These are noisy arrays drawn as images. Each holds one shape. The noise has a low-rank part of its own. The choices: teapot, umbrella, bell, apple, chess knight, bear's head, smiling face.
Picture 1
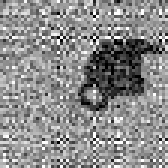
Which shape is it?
teapot
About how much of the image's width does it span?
half
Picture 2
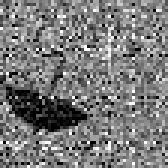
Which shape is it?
umbrella
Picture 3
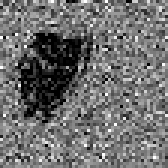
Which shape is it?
chess knight
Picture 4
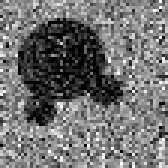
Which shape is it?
bear's head
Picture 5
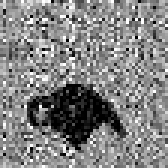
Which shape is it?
teapot
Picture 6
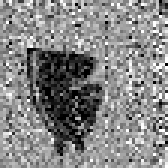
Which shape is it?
chess knight
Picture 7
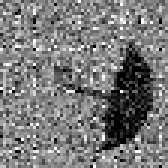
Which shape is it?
umbrella
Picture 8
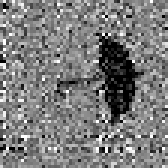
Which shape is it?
umbrella
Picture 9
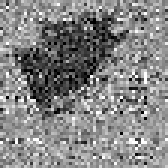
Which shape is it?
chess knight
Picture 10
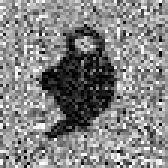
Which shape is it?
teapot
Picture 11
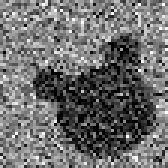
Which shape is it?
bear's head
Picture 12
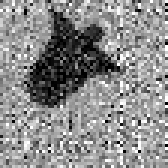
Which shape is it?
bell
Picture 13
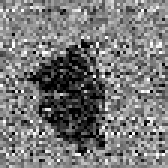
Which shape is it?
chess knight
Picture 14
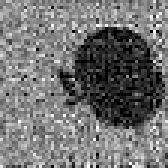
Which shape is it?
apple
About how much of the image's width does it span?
two thirds
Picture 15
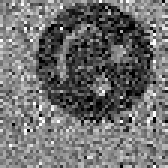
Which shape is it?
smiling face
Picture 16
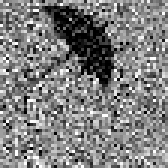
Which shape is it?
umbrella
